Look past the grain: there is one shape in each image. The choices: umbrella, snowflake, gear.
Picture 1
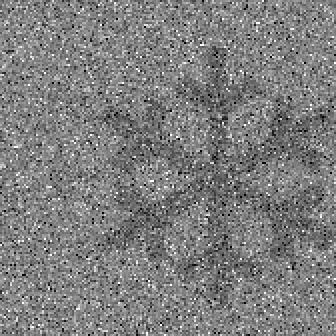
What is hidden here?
dark snowflake
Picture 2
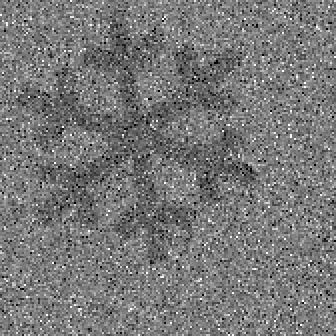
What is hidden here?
dark snowflake
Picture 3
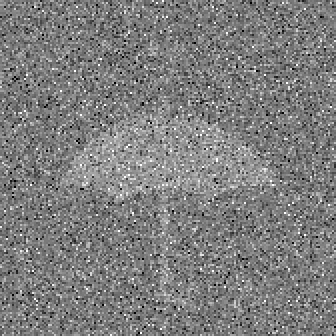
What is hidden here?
light umbrella
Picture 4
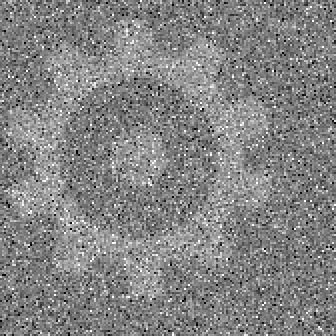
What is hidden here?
light gear
